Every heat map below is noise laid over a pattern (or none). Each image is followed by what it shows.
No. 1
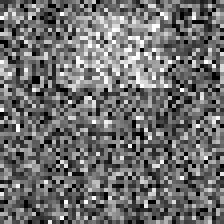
one block
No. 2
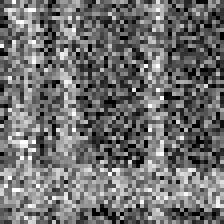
bands of rows crossing bands of columns
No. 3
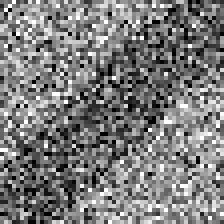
a diagonal band
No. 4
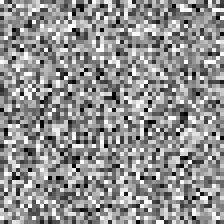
only noise
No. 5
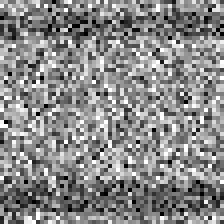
bands of rows
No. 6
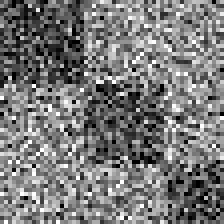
blocks along the diagonal
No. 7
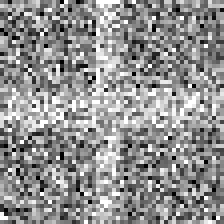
bands of rows crossing bands of columns
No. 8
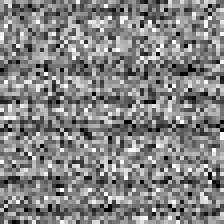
bands of rows
